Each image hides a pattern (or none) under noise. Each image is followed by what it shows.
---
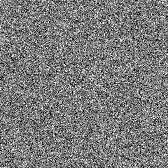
only noise
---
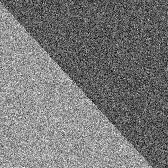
a sharp edge
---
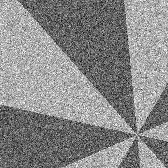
spokes from one point
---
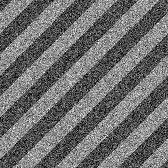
diagonal stripes
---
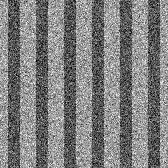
vertical stripes
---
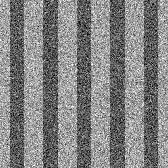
vertical stripes
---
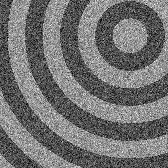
rings round one point
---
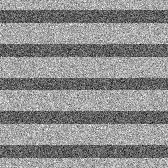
horizontal stripes
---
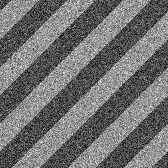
diagonal stripes
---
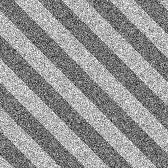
diagonal stripes
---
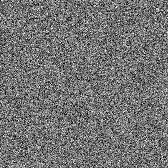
only noise
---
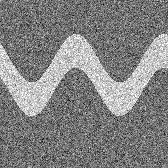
a wavy band
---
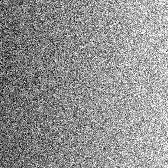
a smooth slope
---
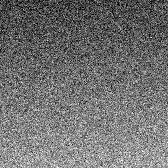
a smooth slope
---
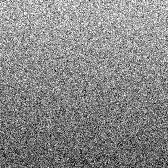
a smooth slope
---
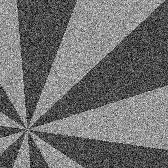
spokes from one point
